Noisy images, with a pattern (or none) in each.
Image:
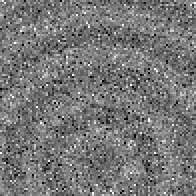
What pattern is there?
rings round one point
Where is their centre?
bottom middle
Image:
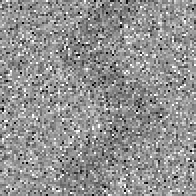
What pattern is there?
a wavy band
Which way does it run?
top to bottom
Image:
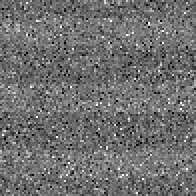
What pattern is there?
horizontal stripes
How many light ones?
3
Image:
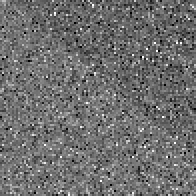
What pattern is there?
a sharp edge
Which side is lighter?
bottom left
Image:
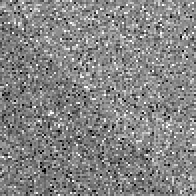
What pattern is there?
a sharp edge
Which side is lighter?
top right
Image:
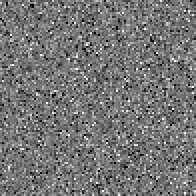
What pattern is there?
only noise
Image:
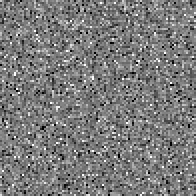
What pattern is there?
only noise
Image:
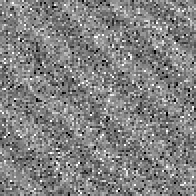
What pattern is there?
diagonal stripes
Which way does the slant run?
top left to bottom right
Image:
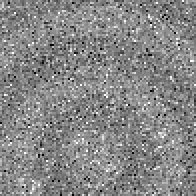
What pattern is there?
rings round one point
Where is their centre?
bottom middle
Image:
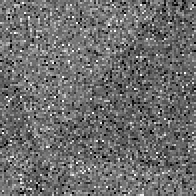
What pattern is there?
spokes from one point
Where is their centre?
bottom left
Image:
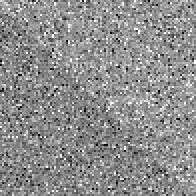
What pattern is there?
a sharp edge
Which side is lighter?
top right
